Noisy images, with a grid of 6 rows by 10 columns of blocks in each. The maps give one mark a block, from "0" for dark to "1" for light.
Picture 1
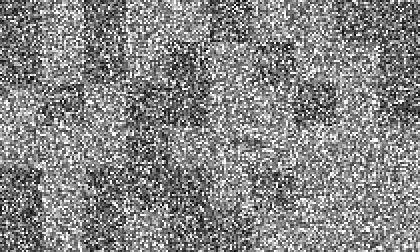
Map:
0 1 0 1 1 0 1 1 0 0
0 1 0 1 0 1 0 1 1 0
1 0 1 0 0 1 1 0 1 0
1 1 1 0 1 1 1 1 1 1
0 1 0 0 0 1 0 1 1 1
0 1 0 1 0 0 1 1 1 1
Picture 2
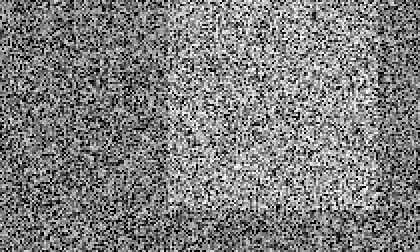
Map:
0 0 0 0 1 1 1 1 1 0
0 0 0 0 1 1 1 1 1 0
0 0 0 0 1 1 1 1 1 0
0 0 0 0 1 1 1 1 1 0
0 0 0 0 1 1 1 1 1 0
0 0 0 0 0 0 0 0 0 0
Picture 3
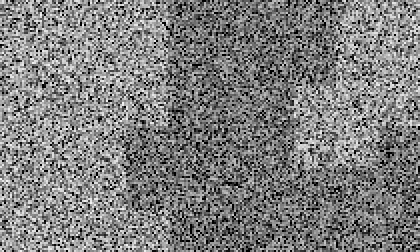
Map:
1 1 1 1 0 0 0 0 1 1
1 1 1 1 0 0 0 0 1 1
1 1 1 1 0 0 0 1 1 1
1 1 1 0 0 0 0 1 1 0
1 1 1 0 0 0 0 0 0 0
1 1 1 1 0 0 0 0 0 0
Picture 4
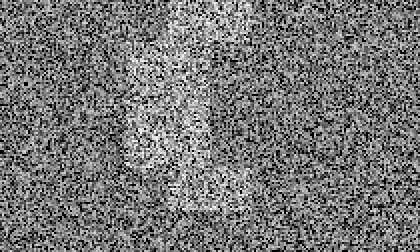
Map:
0 0 0 0 1 1 0 0 0 0
0 0 0 1 1 0 0 0 0 0
0 0 0 1 1 0 0 0 0 0
0 0 0 1 1 0 0 0 0 0
0 0 0 0 1 1 0 0 0 0
0 0 0 0 0 0 0 0 0 0
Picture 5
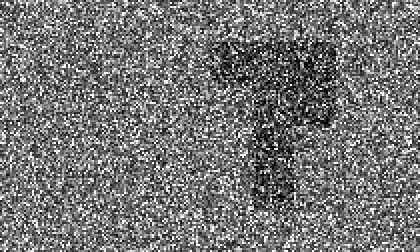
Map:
1 1 1 1 1 1 1 1 1 1
1 1 1 1 1 0 0 0 1 1
1 1 1 1 1 1 0 0 1 1
1 1 1 1 1 1 0 1 1 1
1 1 1 1 1 1 0 1 1 1
1 1 1 1 1 1 1 1 1 1
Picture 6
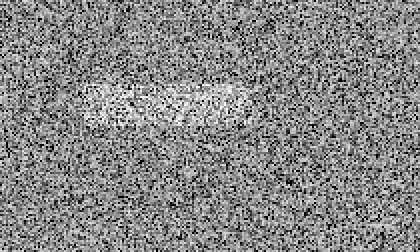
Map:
0 0 0 0 0 0 0 0 0 0
0 0 0 0 0 0 0 0 0 0
0 0 1 1 1 1 0 0 0 0
0 0 0 0 0 0 0 0 0 0
0 0 0 0 0 0 0 0 0 0
0 0 0 0 0 0 0 0 0 0
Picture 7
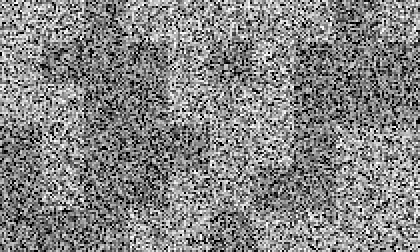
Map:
1 1 0 1 1 1 1 1 0 1
1 0 0 0 1 0 1 0 0 0
1 1 0 0 1 1 1 0 0 0
0 1 0 0 0 1 1 0 1 1
0 1 0 0 1 1 0 0 1 1
0 0 0 1 1 0 1 1 1 1
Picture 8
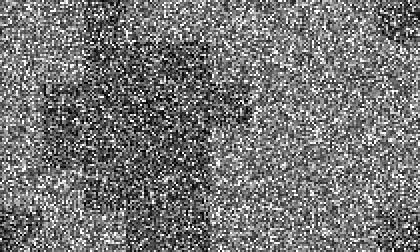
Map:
1 1 0 1 1 1 1 1 1 0
1 1 0 0 0 1 1 1 1 1
1 0 0 0 0 0 1 1 1 1
1 0 0 0 0 1 1 1 1 1
1 1 0 0 0 1 1 1 1 1
0 1 1 0 0 1 1 1 1 0
